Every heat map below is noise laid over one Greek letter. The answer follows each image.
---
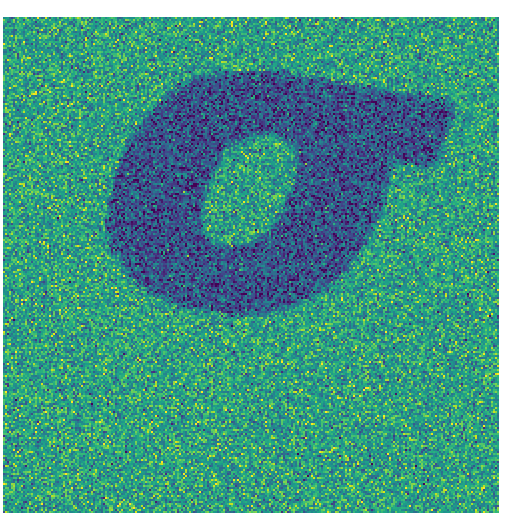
dark sigma
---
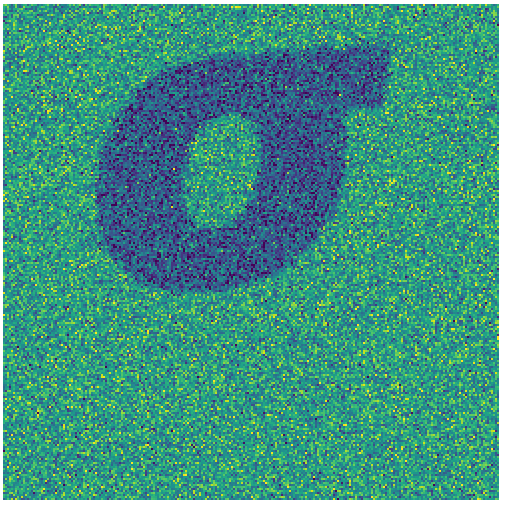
dark sigma
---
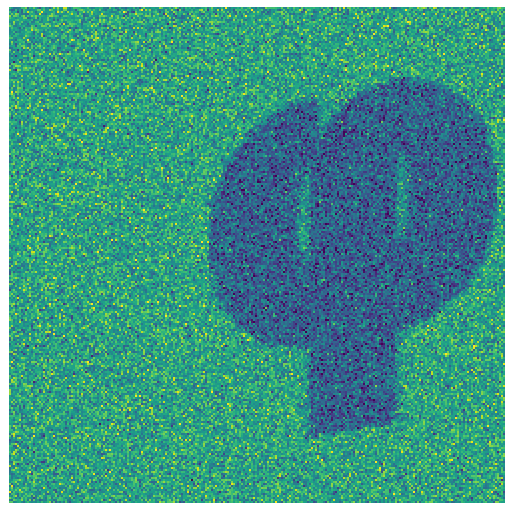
dark phi
